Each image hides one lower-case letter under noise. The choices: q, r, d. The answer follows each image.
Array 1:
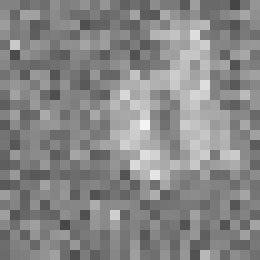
d
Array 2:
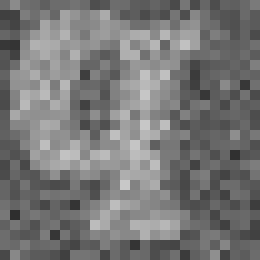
q
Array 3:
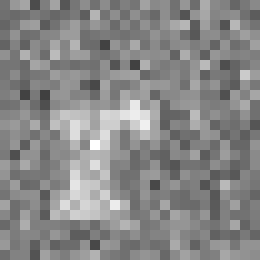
r
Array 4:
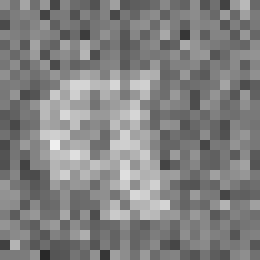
q
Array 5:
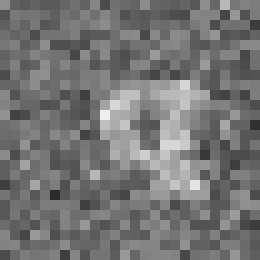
q
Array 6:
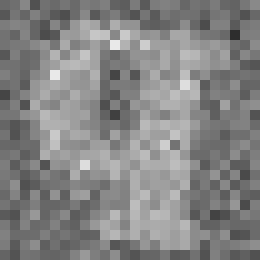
q
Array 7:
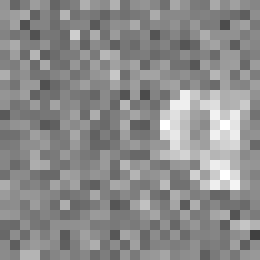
q
